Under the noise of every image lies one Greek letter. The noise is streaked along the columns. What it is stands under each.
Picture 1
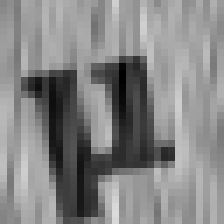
mu
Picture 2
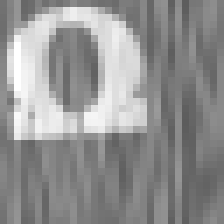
omega
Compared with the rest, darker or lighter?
lighter
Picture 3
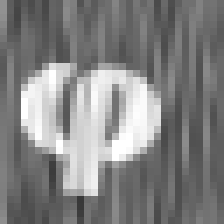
phi
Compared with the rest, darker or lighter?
lighter
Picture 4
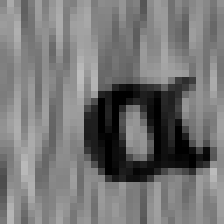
alpha
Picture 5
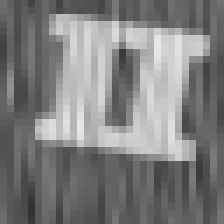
pi
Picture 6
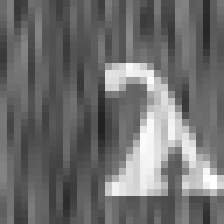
lambda
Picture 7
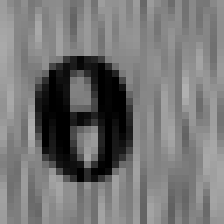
theta
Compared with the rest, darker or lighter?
darker
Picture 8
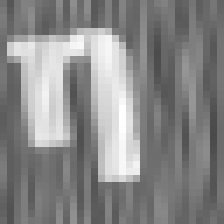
eta
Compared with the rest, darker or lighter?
lighter
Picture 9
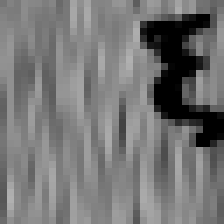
xi
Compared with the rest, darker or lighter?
darker
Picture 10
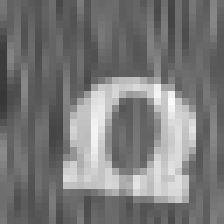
omega
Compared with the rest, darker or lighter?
lighter
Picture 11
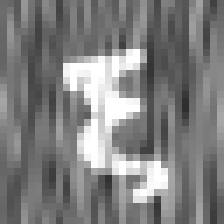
xi
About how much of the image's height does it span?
two thirds
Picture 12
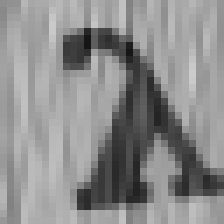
lambda
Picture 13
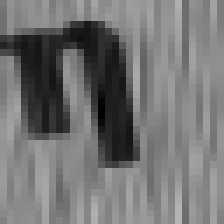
eta
